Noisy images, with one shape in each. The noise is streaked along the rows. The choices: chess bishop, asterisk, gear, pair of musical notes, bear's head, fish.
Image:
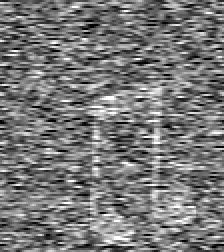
pair of musical notes
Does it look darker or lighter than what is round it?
lighter
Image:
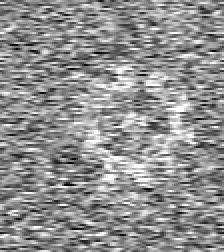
gear
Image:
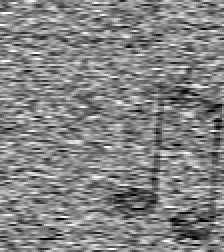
pair of musical notes
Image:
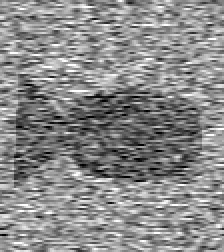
fish
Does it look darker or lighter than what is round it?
darker
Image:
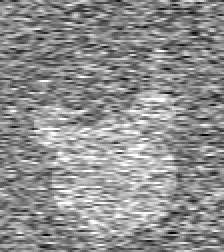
bear's head
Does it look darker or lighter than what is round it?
lighter
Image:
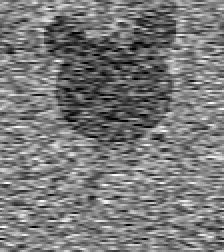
bear's head
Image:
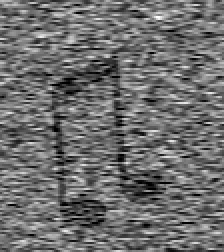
pair of musical notes
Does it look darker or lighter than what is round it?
darker
